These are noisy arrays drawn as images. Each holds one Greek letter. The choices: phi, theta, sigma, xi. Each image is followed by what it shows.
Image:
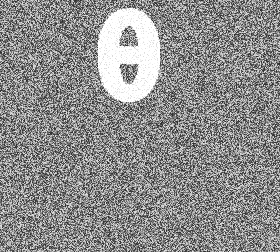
theta
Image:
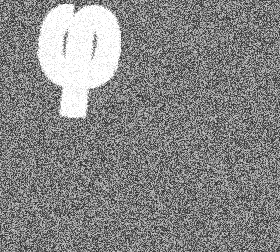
phi
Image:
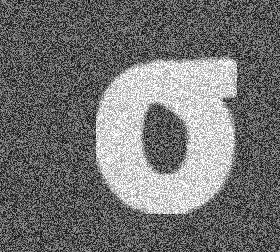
sigma
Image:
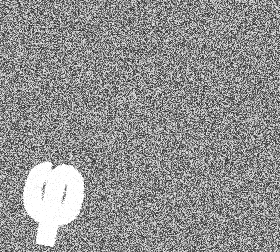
phi
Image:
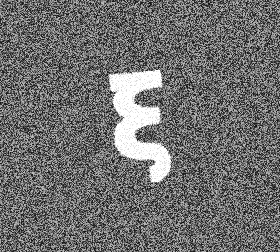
xi
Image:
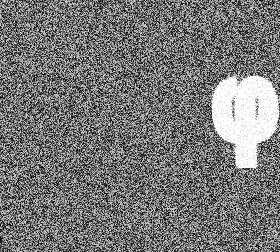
phi
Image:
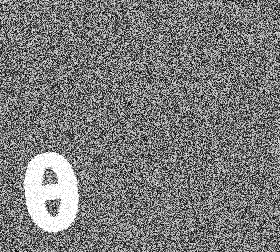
theta
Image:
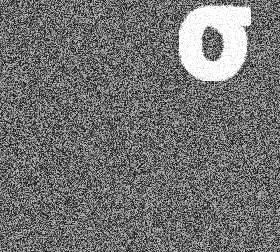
sigma
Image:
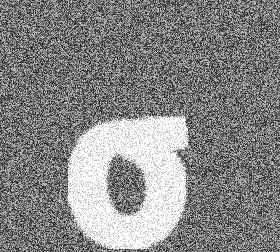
sigma
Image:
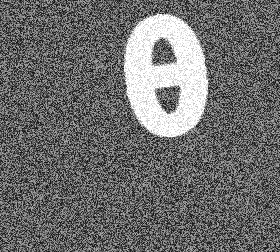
theta
